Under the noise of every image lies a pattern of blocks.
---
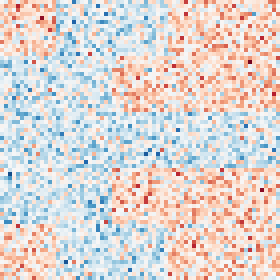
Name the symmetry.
top and bottom mirror each other
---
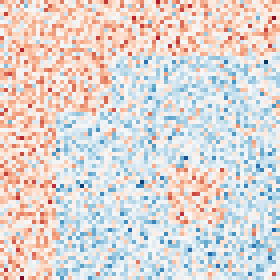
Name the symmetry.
mirrored about the diagonal from the top left
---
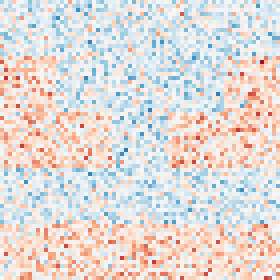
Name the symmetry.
left and right mirror each other
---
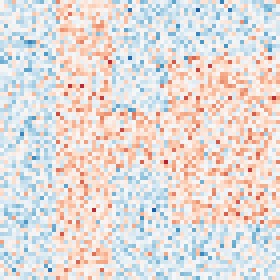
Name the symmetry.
top and bottom mirror each other
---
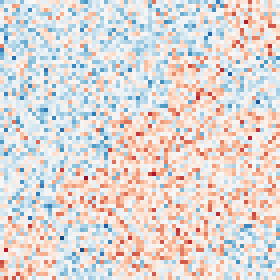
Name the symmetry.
mirrored about the diagonal from the top left
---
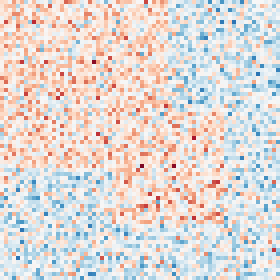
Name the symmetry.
mirrored about the diagonal from the top left
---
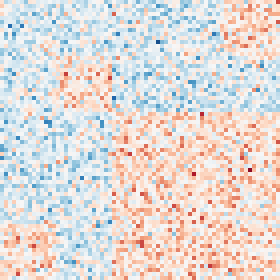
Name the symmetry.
mirrored about the diagonal from the top left
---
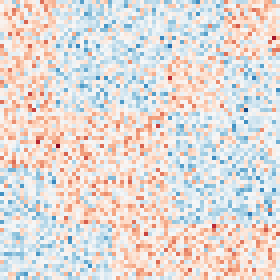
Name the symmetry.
mirrored about the diagonal from the bottom left
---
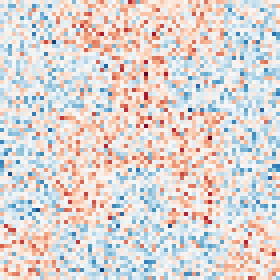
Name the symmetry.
left and right mirror each other
